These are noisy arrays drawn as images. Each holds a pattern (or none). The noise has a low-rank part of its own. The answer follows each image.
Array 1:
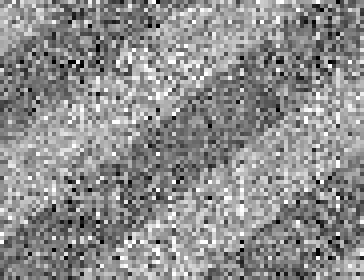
diagonal stripes
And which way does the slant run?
bottom left to top right
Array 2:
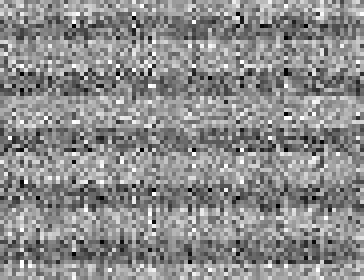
horizontal stripes
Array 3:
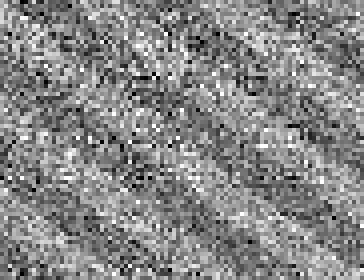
diagonal stripes
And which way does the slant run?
top left to bottom right
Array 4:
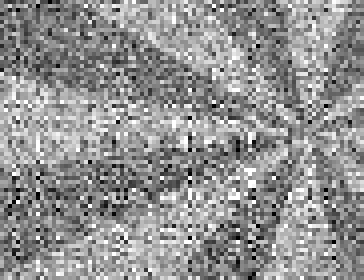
spokes from one point
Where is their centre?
middle right
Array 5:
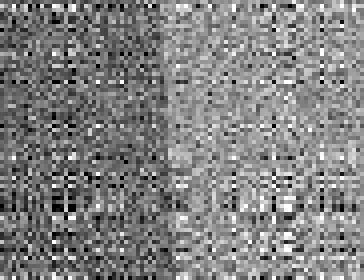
a sharp edge
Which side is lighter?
right
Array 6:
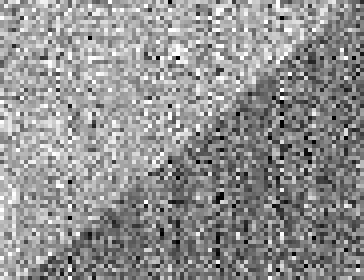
a sharp edge
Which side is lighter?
top left
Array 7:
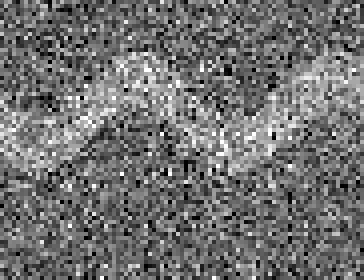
a wavy band
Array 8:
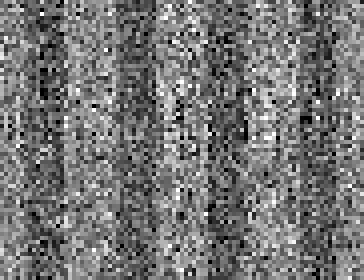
vertical stripes
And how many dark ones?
4
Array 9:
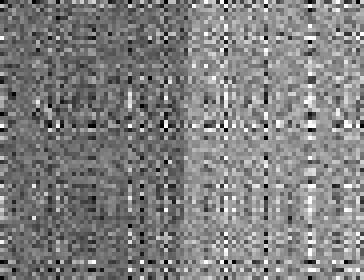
a sharp edge
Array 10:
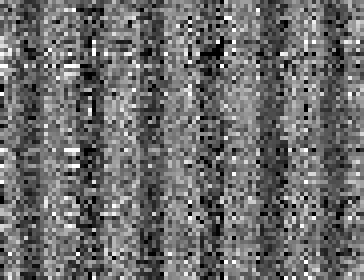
vertical stripes
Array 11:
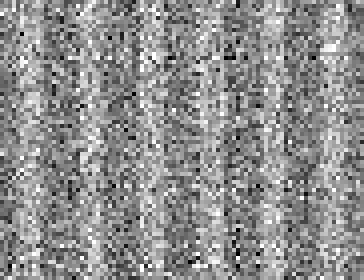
vertical stripes
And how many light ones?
6
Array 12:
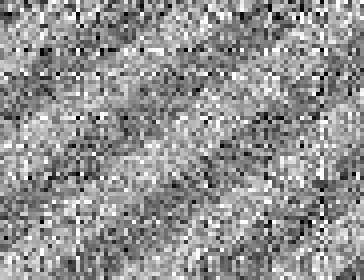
diagonal stripes
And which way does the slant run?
bottom left to top right
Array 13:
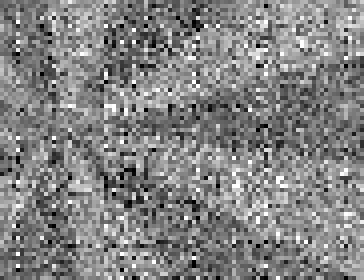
spokes from one point
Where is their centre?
middle left
